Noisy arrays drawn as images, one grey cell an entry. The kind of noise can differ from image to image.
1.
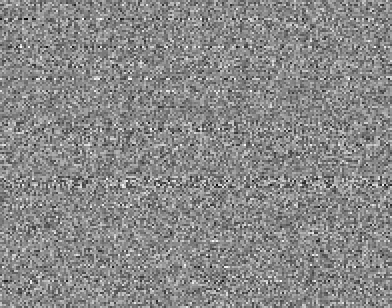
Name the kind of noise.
rows of uneven size
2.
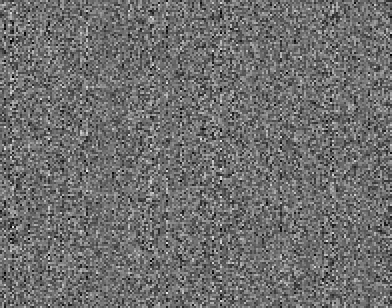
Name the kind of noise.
columns of uneven size
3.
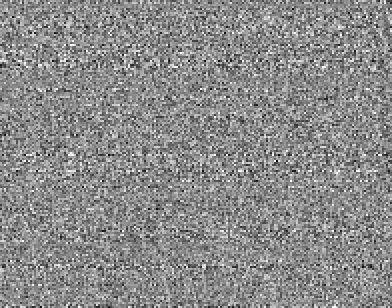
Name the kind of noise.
rows of uneven size
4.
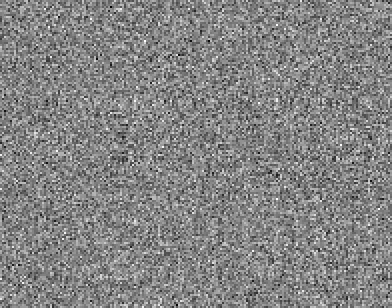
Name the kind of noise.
low rank plus noise
